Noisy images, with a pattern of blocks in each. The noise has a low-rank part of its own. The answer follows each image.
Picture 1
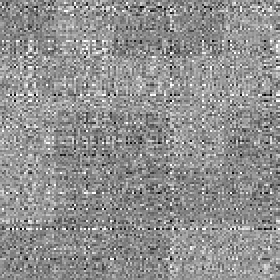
no symmetry
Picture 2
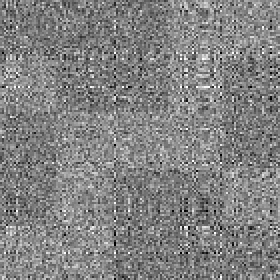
the same after a half turn
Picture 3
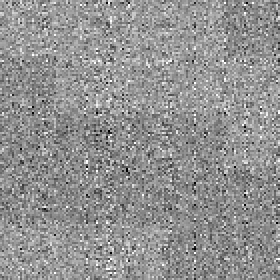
no symmetry
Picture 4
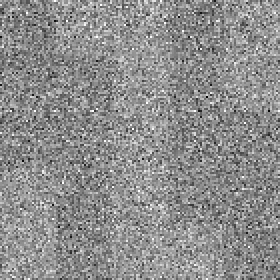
the same after a half turn
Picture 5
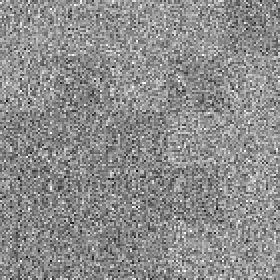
mirrored about the diagonal from the bottom left
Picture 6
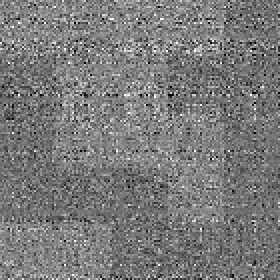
no symmetry
